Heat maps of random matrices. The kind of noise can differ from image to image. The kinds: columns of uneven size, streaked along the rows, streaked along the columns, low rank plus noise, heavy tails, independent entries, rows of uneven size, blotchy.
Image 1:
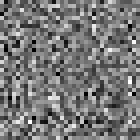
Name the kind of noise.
low rank plus noise
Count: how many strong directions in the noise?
five to eight
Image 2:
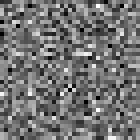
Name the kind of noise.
low rank plus noise
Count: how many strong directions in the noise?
five to eight
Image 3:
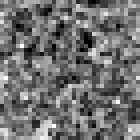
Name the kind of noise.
blotchy
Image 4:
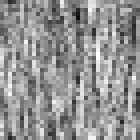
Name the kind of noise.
streaked along the columns
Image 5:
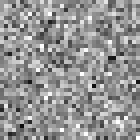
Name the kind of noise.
independent entries
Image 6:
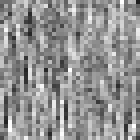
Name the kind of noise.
streaked along the columns
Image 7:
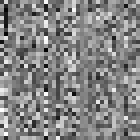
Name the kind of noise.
columns of uneven size
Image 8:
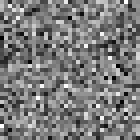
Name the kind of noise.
independent entries
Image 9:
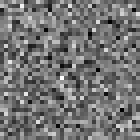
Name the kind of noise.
independent entries
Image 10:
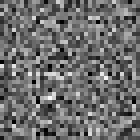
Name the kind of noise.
low rank plus noise
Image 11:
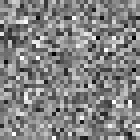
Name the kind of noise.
independent entries
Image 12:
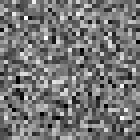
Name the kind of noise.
independent entries
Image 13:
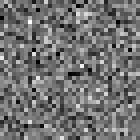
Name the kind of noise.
independent entries
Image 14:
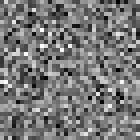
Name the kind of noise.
independent entries
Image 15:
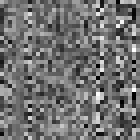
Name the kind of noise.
columns of uneven size
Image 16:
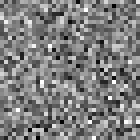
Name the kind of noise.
independent entries
